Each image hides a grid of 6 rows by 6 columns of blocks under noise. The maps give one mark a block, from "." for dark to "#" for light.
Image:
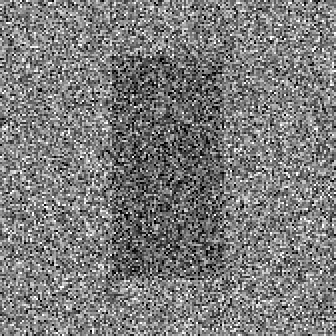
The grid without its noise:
######
##..##
##..##
##..##
##..##
######
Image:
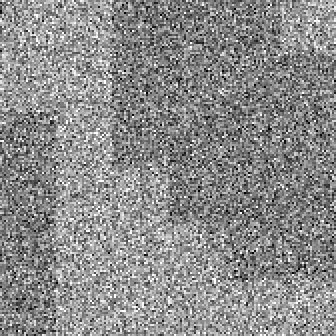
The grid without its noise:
##...#
##....
.#....
.##...
.###..
.#####
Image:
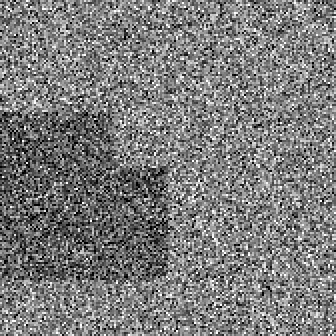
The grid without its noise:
######
######
..####
...###
...###
######
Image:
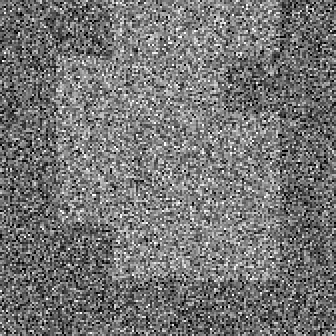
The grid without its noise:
..###.
.###..
.####.
.####.
..###.
......
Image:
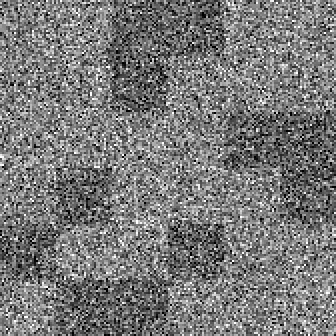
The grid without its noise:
##..##
##.###
####..
#.###.
.##.##
#..###
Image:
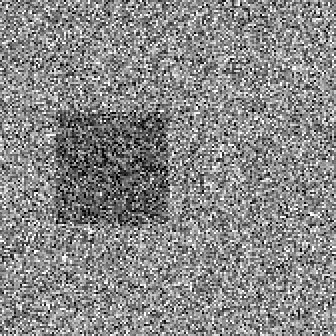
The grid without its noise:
######
######
#..###
#..###
######
######
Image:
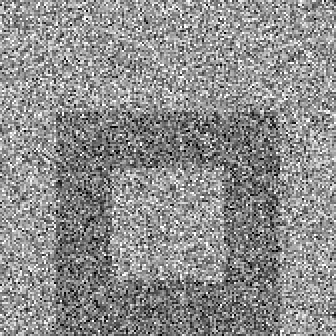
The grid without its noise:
######
######
#....#
#.##.#
#.##.#
#....#
